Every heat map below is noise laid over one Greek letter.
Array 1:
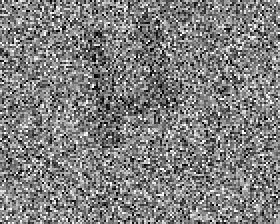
mu
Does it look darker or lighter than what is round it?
darker
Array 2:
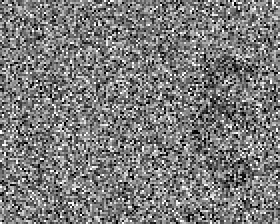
xi
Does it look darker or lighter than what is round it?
darker
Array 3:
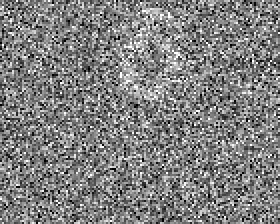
delta
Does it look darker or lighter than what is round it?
lighter
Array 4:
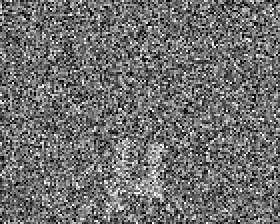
mu
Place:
bottom middle
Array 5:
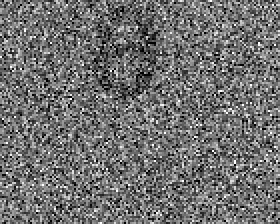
theta
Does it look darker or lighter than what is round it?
darker
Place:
top middle
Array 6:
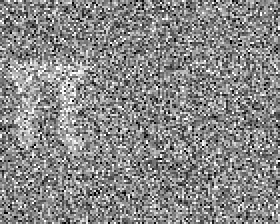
pi
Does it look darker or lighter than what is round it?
lighter
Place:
middle left
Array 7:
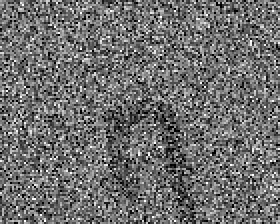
eta
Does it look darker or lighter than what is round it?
darker
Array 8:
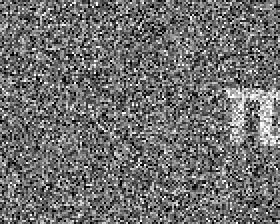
pi
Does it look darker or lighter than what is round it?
lighter
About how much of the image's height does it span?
a quarter
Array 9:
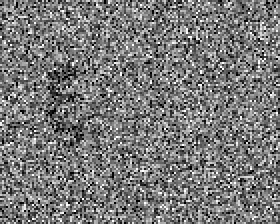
xi
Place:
middle left
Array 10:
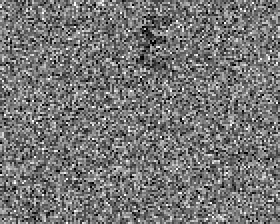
xi
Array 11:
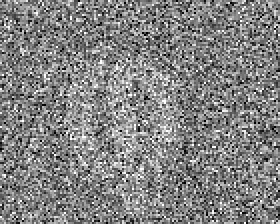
phi
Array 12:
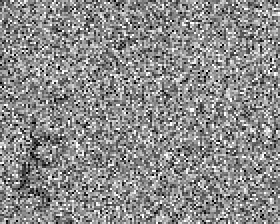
xi
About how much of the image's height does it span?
a third
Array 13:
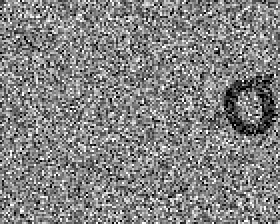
sigma
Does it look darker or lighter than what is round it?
darker
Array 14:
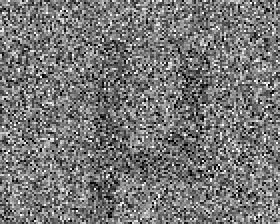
mu
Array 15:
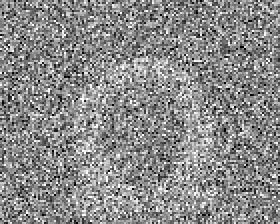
omega
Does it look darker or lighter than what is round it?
lighter
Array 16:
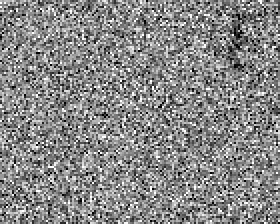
xi
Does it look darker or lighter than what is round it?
darker
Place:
top right
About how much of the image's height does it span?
a third
